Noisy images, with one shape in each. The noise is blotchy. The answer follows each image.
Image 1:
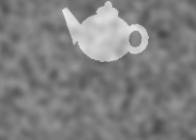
teapot
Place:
top middle
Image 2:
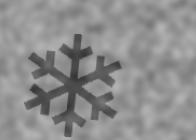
snowflake
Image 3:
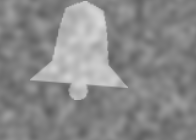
bell
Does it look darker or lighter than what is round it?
lighter
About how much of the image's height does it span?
two thirds
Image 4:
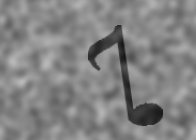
musical note
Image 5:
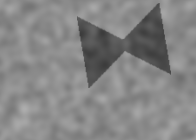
bow tie
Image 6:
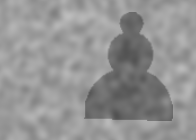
chess pawn
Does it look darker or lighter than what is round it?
darker
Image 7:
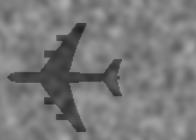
airplane
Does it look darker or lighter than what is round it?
darker
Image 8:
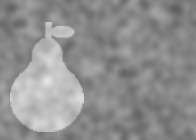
pear
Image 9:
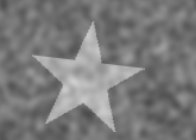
star
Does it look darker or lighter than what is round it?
lighter
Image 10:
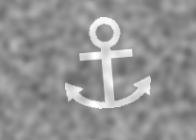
anchor
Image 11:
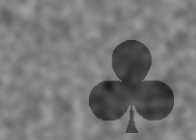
club
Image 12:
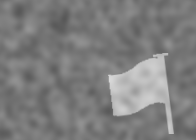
flag
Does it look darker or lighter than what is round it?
lighter
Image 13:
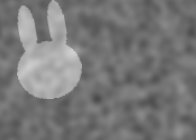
rabbit's head
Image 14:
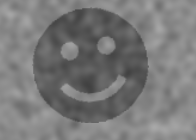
smiling face
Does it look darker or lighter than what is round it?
darker
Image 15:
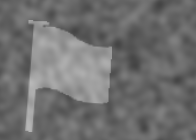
flag
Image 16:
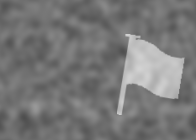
flag
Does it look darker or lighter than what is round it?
lighter
